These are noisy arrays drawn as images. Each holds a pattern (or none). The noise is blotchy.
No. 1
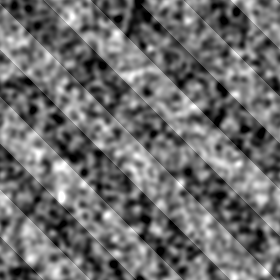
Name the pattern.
diagonal stripes
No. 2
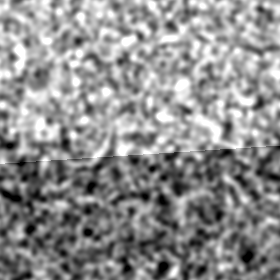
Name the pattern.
a sharp edge
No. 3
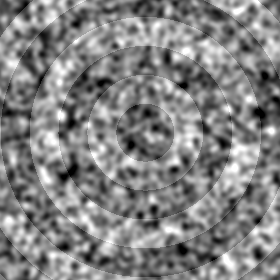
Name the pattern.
rings round one point
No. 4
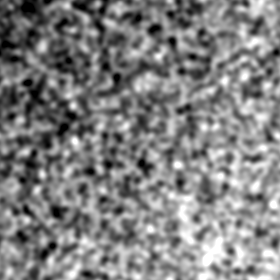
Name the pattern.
a smooth slope
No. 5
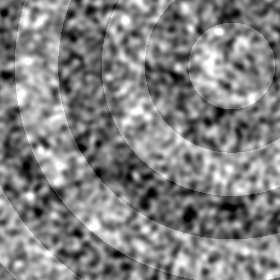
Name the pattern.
rings round one point
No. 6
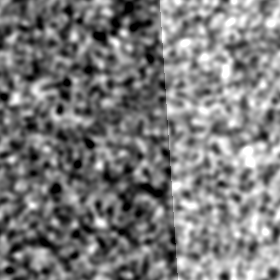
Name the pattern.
a sharp edge
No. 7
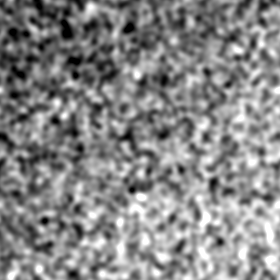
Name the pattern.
a smooth slope
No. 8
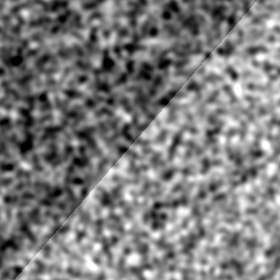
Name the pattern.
a sharp edge
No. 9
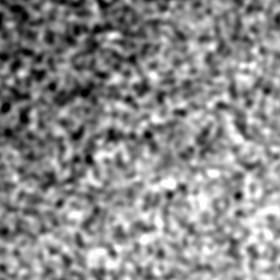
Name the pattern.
a smooth slope
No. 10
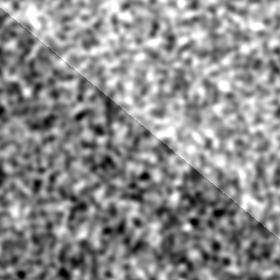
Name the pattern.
a sharp edge
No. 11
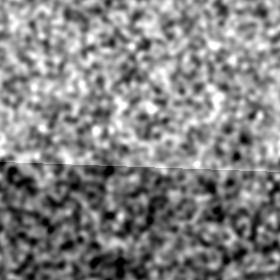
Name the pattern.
a sharp edge
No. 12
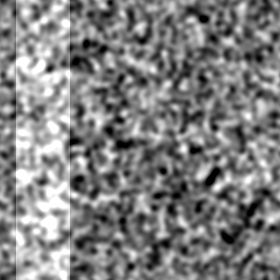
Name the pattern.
one vertical stripe
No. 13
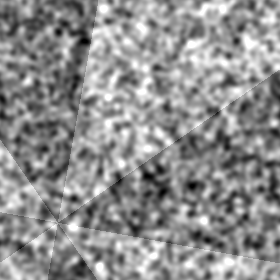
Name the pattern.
spokes from one point
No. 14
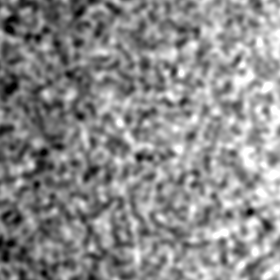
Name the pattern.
a smooth slope
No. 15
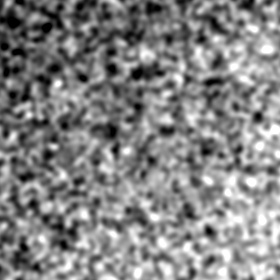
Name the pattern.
a smooth slope
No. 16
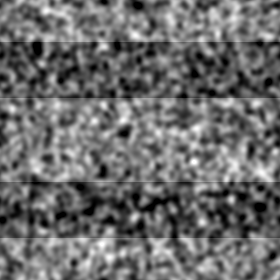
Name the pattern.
horizontal stripes
